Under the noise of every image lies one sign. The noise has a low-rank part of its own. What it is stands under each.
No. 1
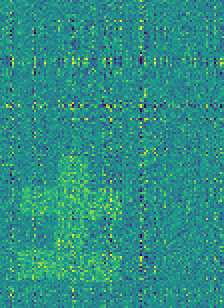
plus-minus sign
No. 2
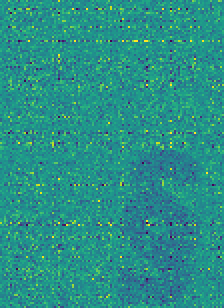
section sign
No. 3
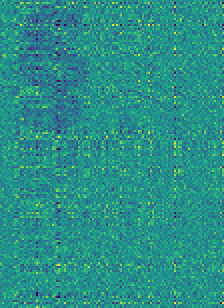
section sign
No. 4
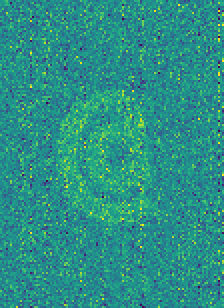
at sign
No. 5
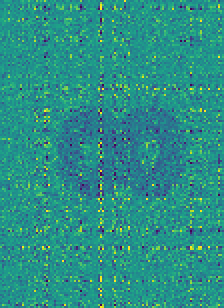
infinity sign
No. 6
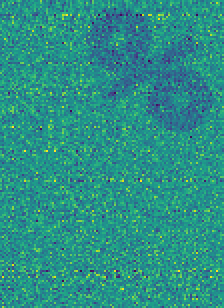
percent sign
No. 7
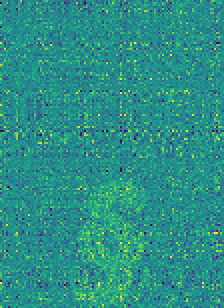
section sign
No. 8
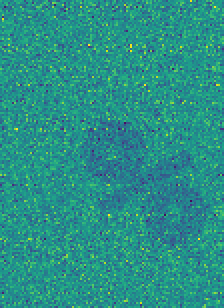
percent sign
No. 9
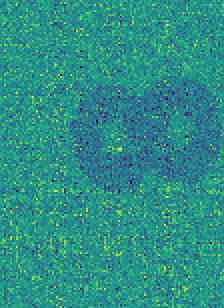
infinity sign
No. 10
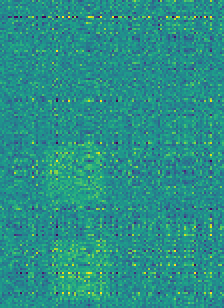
colon
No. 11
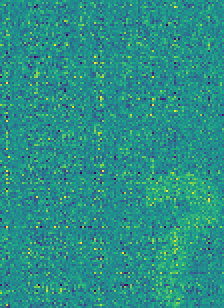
question mark
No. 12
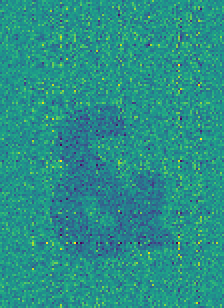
ampersand
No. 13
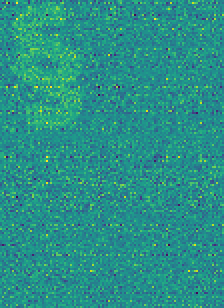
section sign
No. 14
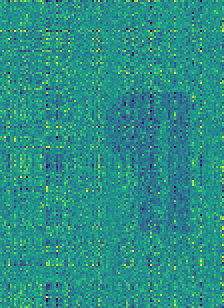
pilcrow
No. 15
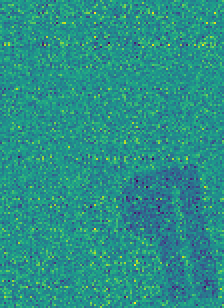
pilcrow
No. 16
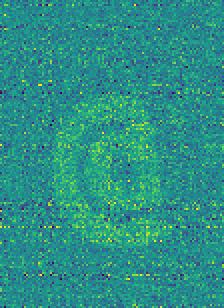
at sign
